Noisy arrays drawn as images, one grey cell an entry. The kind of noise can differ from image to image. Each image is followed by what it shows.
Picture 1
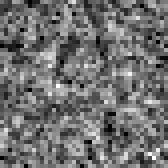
blotchy
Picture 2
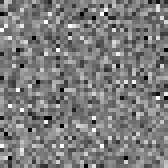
heavy tails
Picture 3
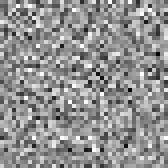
low rank plus noise
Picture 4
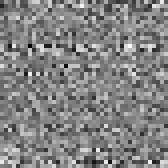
rows of uneven size
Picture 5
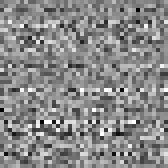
rows of uneven size
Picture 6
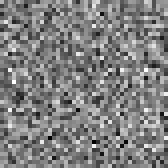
low rank plus noise
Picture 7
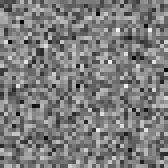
independent entries
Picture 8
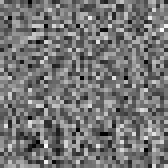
low rank plus noise
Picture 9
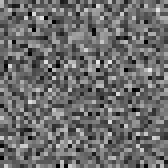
independent entries
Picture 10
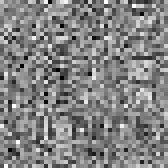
low rank plus noise
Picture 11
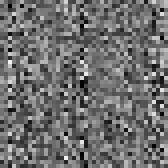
columns of uneven size
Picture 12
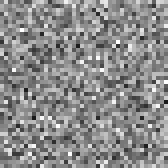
independent entries
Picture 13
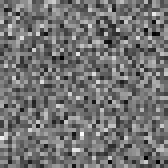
independent entries
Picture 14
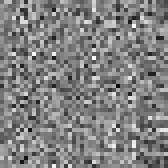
low rank plus noise
